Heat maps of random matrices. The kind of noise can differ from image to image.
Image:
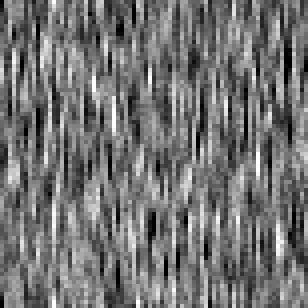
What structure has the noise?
streaked along the columns
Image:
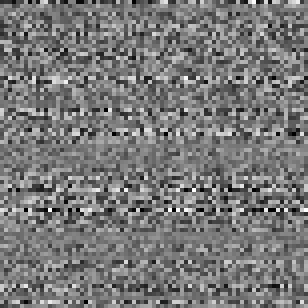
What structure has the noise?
rows of uneven size
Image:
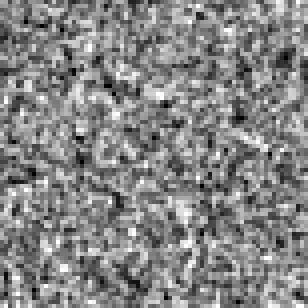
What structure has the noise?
blotchy
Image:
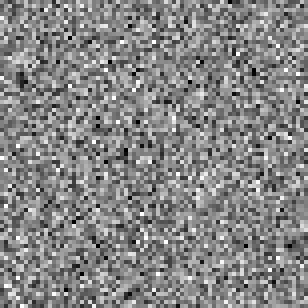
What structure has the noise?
independent entries
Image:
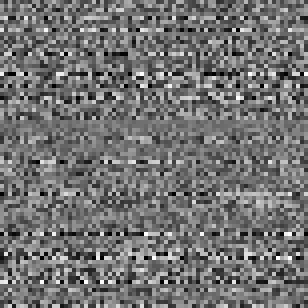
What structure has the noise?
rows of uneven size
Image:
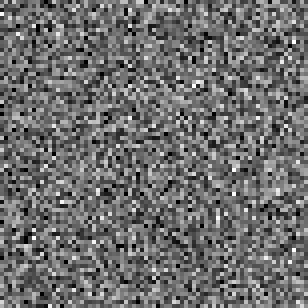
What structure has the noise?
independent entries
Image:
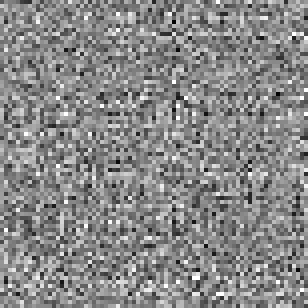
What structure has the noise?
low rank plus noise
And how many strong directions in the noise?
five to eight
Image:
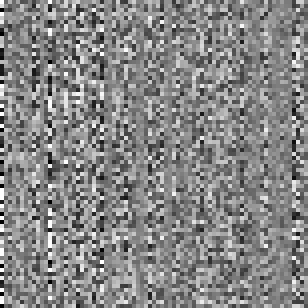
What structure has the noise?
columns of uneven size
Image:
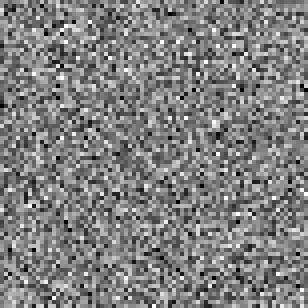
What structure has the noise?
independent entries
